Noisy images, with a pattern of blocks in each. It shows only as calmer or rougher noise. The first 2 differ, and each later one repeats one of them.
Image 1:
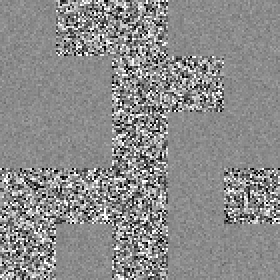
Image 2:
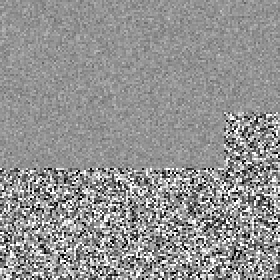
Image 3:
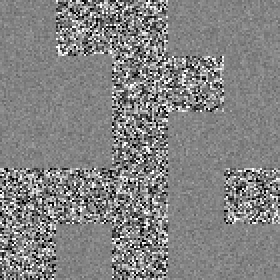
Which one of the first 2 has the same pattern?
1
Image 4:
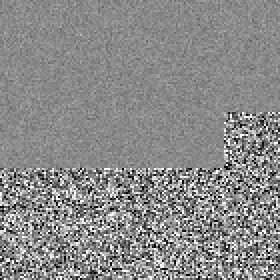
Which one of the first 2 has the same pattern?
2
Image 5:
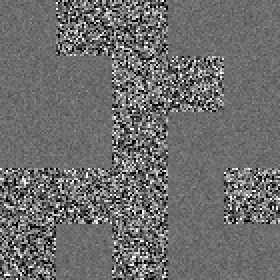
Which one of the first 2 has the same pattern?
1
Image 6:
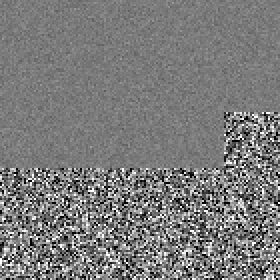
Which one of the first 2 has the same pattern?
2
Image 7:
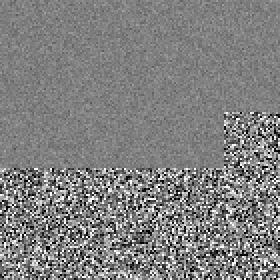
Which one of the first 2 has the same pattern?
2
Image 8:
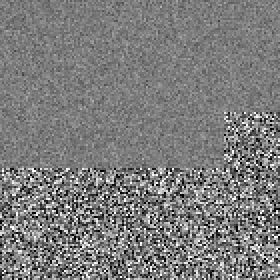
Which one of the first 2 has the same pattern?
2
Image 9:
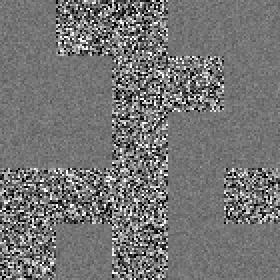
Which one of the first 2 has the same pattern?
1
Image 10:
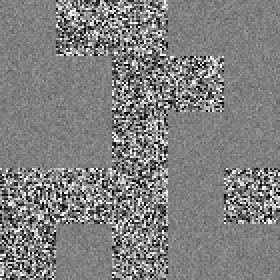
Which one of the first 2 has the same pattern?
1
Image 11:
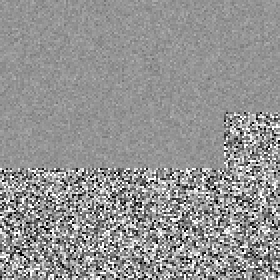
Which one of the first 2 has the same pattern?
2
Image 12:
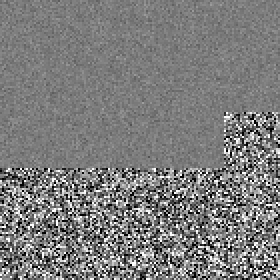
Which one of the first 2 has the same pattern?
2
